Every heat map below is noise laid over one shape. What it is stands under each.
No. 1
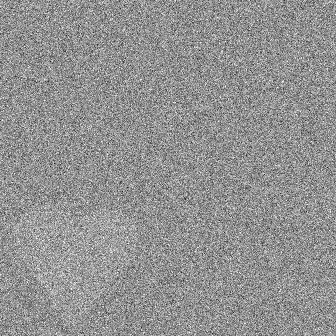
light heart, bottom left
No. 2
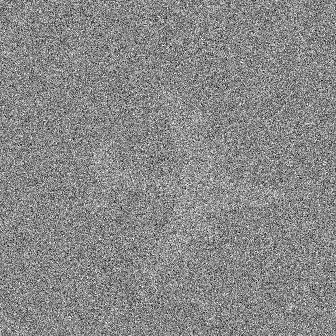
light airplane
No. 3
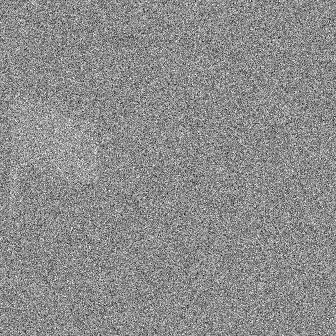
light flag, middle left
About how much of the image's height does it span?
a third
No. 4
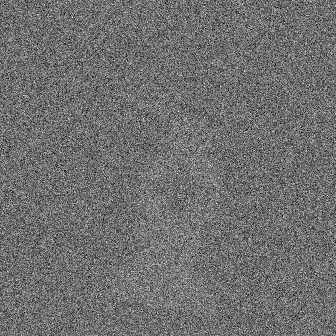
light chess bishop
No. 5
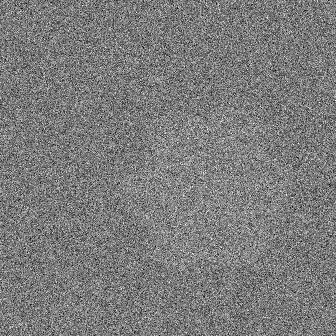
light flower
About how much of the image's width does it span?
half
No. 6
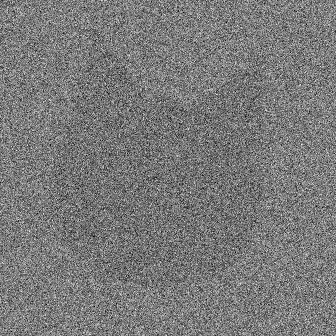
dark cat's head
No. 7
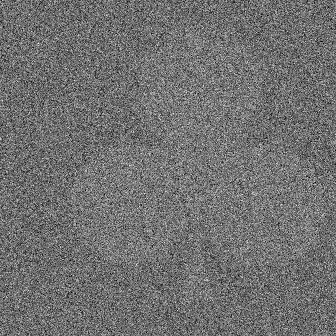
light club
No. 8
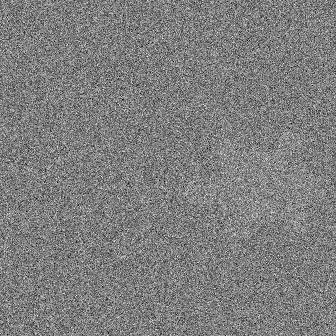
light turtle, middle right
